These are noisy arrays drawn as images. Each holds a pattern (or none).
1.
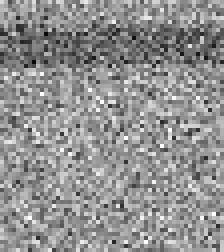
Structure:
one horizontal stripe
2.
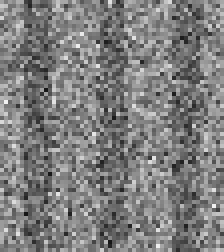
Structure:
vertical stripes
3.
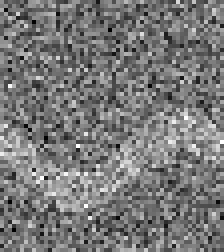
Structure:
a wavy band
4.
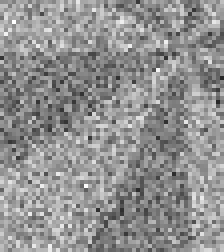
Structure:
spokes from one point
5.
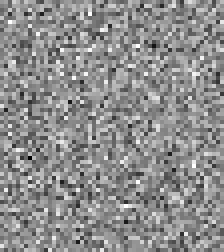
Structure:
only noise
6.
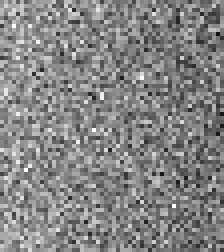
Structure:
a smooth slope
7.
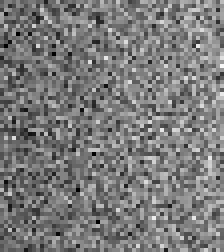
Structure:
a smooth slope
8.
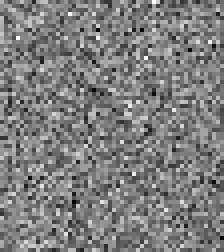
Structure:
only noise
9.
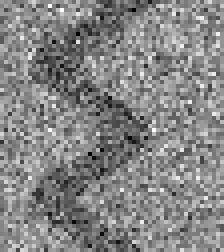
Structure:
a wavy band
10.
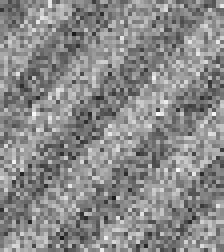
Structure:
diagonal stripes
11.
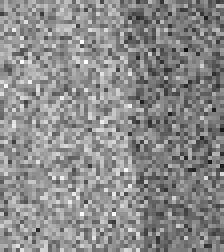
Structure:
a sharp edge
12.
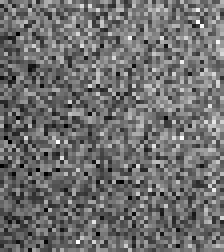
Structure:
a smooth slope
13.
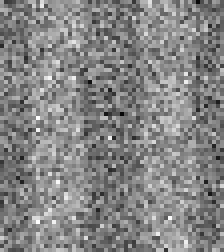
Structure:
vertical stripes
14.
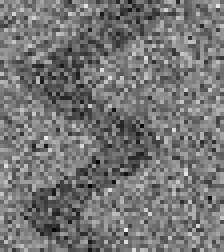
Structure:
a wavy band
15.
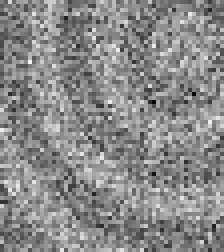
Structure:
rings round one point
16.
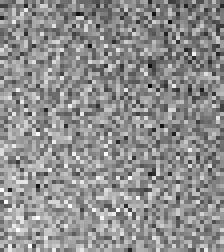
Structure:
a smooth slope
